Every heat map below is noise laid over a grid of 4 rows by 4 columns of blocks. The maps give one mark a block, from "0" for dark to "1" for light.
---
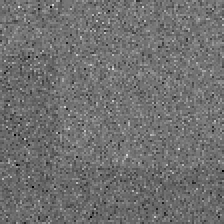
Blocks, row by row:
1111
0111
0111
0000
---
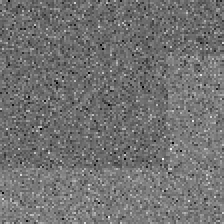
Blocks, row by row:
0000
0001
0001
1111
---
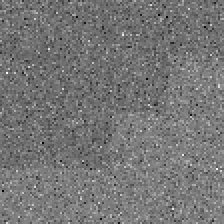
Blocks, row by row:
0000
0001
0011
1111
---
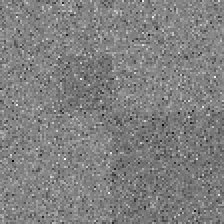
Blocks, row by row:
1111
1011
1100
1100
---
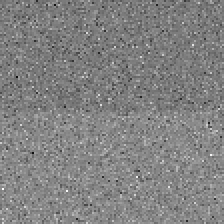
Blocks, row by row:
0000
0000
1111
1111
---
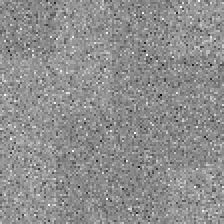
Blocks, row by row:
0101
1100
1000
1001
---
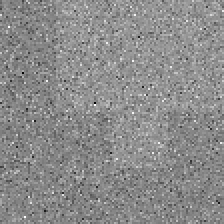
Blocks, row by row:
0111
0111
0010
0000
